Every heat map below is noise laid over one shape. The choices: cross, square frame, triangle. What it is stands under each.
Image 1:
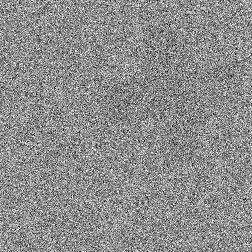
dark cross
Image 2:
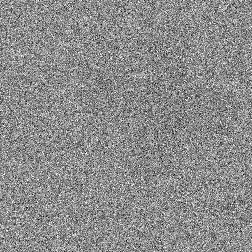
dark cross
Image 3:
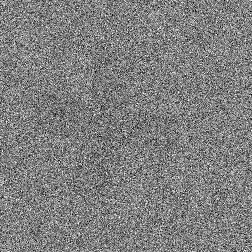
dark cross
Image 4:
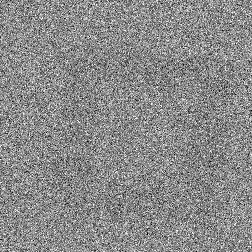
dark square frame
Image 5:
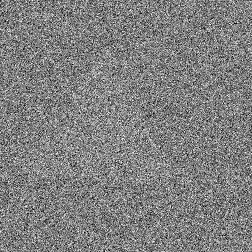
light triangle
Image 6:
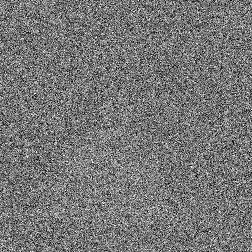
light triangle
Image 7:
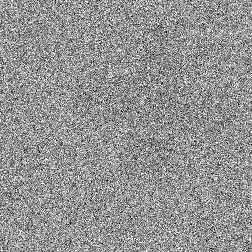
dark cross
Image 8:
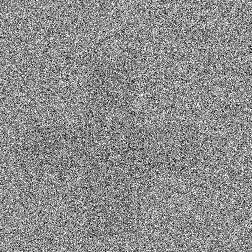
dark cross
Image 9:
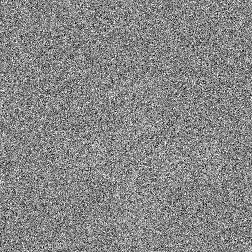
light cross
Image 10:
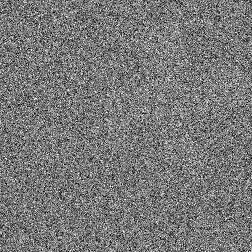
light cross
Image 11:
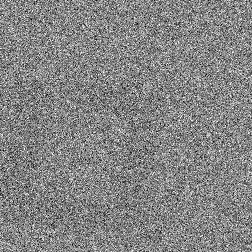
dark square frame
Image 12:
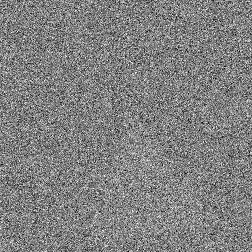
light triangle
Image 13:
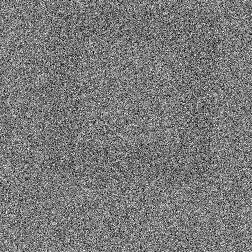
dark square frame
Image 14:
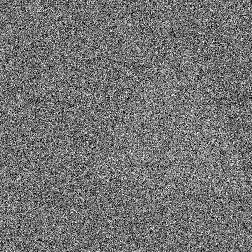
light triangle
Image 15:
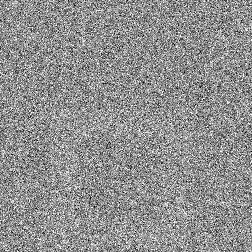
light square frame
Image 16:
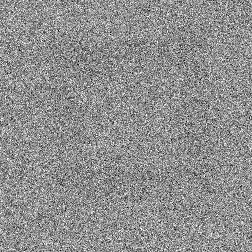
dark square frame
